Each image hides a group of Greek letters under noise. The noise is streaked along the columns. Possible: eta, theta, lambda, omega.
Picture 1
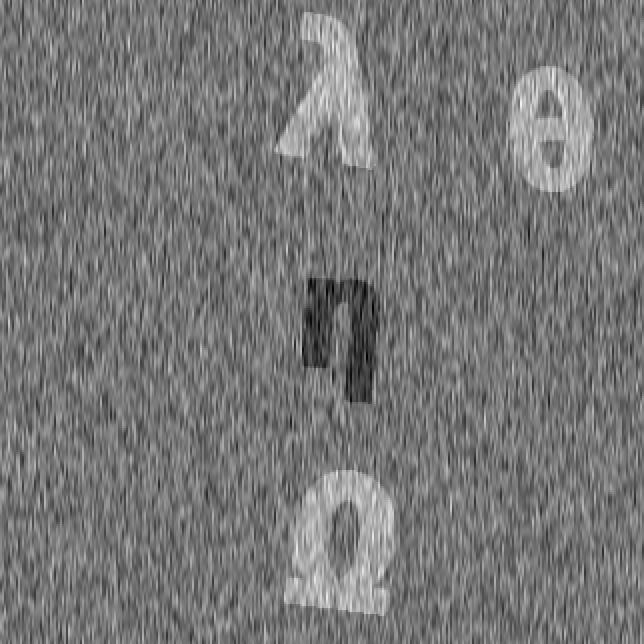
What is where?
top middle: light lambda; top right: light theta; centre: dark eta; bottom middle: light omega
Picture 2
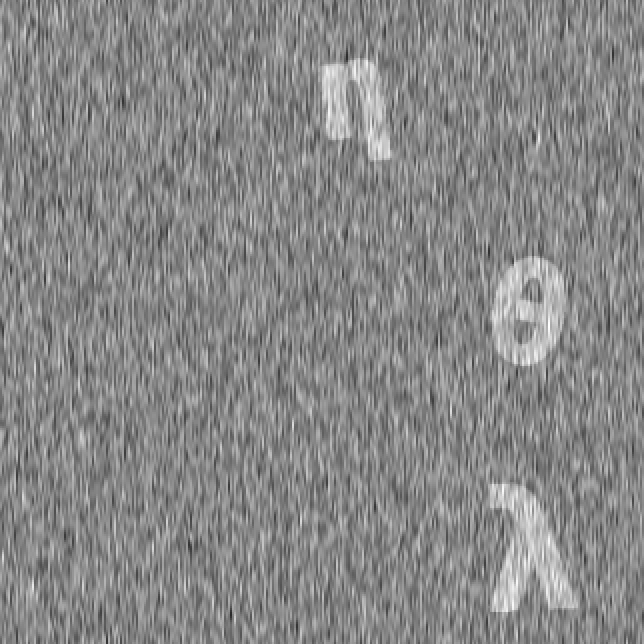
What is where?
top middle: light eta; middle right: light theta; bottom right: light lambda
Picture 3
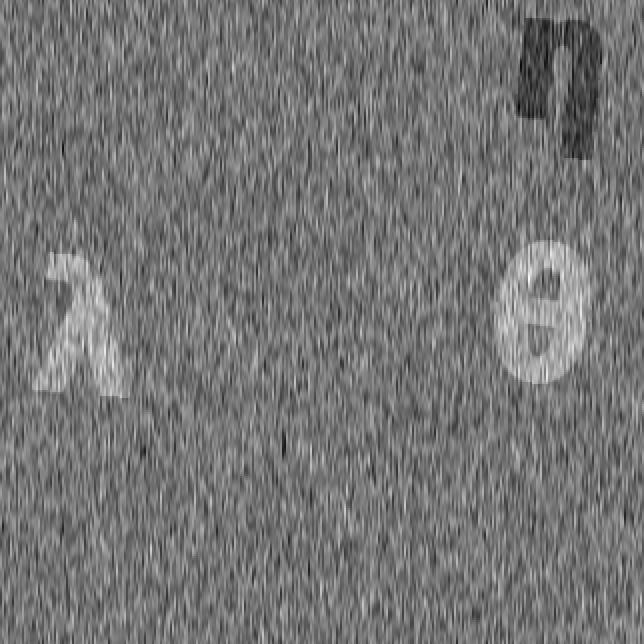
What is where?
top right: dark eta; middle left: light lambda; middle right: light theta
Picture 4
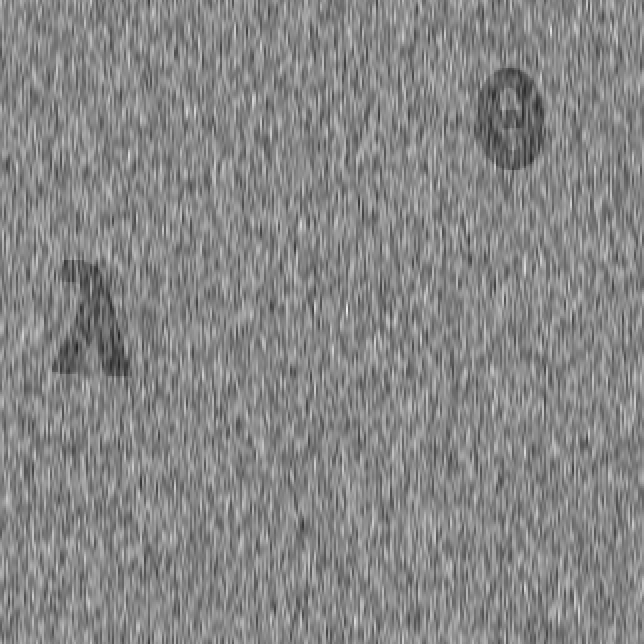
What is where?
top right: dark theta; middle left: dark lambda
